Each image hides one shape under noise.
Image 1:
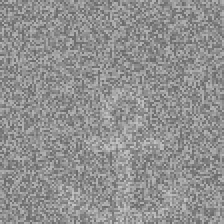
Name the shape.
anchor
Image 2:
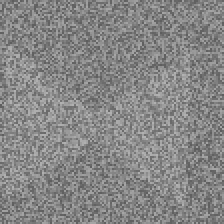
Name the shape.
bow tie
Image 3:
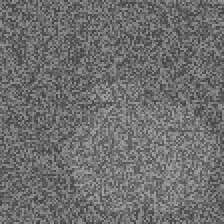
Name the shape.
apple
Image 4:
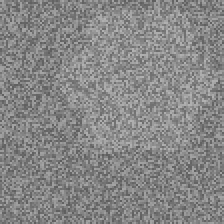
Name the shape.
flower
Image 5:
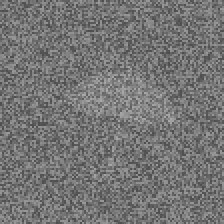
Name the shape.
umbrella
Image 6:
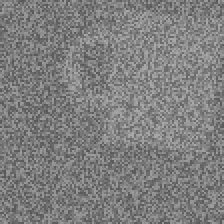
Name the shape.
cup
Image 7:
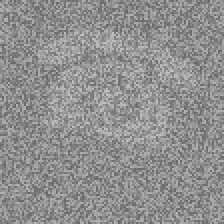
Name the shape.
telephone
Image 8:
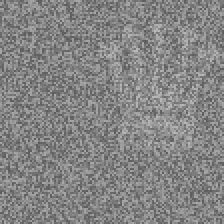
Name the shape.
chess queen
